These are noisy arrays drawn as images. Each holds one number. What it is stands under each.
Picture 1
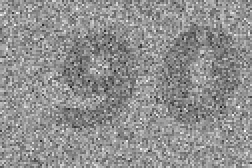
90
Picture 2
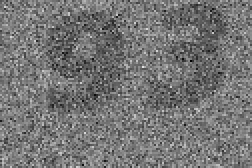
93
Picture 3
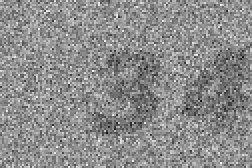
34
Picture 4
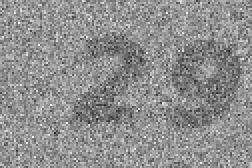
29
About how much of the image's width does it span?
two thirds
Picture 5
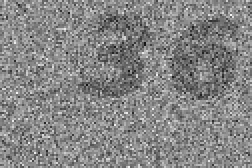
36
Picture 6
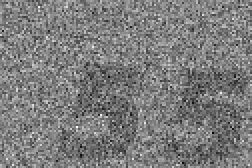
55
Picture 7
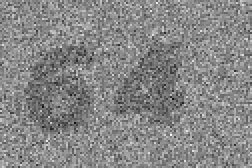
64
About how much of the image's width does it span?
two thirds
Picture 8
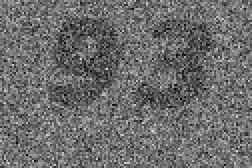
93
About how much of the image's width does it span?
two thirds
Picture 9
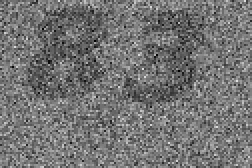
83
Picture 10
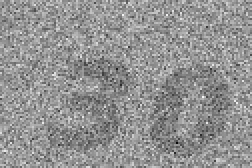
30
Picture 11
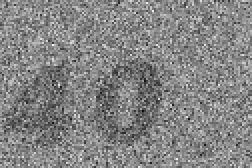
40
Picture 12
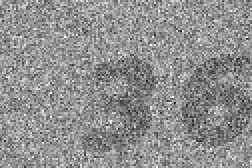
36
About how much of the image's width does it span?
two thirds
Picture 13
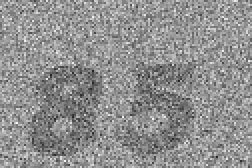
85
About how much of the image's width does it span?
two thirds
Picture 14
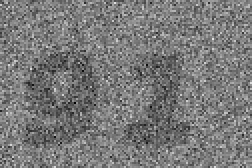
91
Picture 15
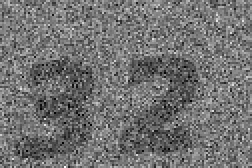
32
